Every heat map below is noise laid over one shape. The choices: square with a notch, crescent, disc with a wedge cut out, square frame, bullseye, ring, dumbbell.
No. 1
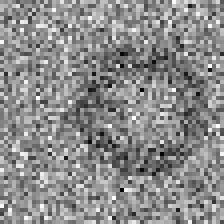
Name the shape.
ring
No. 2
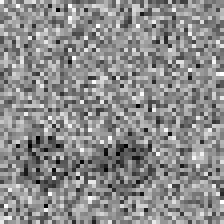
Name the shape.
dumbbell
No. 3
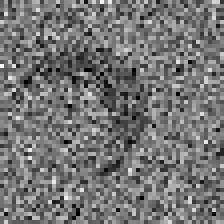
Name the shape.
crescent
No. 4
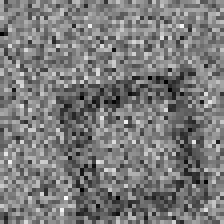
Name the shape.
square frame
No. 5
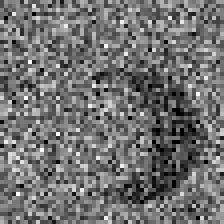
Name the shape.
crescent
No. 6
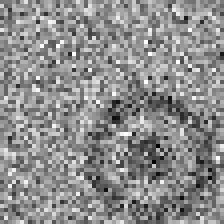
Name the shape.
bullseye
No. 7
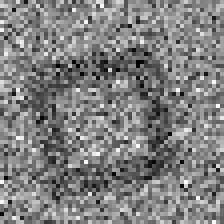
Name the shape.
square frame
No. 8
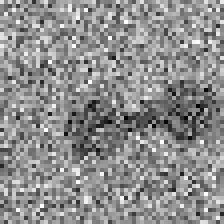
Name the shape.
dumbbell
